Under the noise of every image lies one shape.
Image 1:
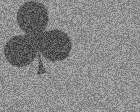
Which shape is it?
club
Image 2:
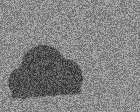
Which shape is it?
cloud
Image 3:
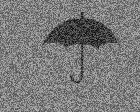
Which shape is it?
umbrella
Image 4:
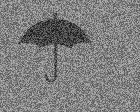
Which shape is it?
umbrella
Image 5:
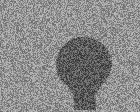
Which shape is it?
light bulb
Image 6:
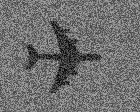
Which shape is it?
airplane
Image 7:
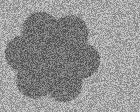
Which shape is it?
flower
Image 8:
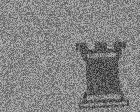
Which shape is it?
chess rook
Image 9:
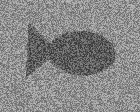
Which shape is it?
fish
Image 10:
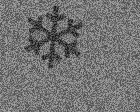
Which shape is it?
snowflake
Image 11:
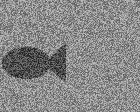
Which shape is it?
fish
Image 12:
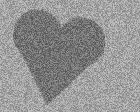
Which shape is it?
heart
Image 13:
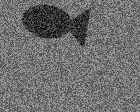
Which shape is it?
fish
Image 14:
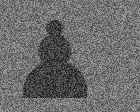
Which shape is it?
chess pawn
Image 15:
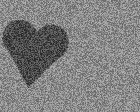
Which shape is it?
heart
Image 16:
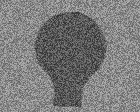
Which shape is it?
light bulb
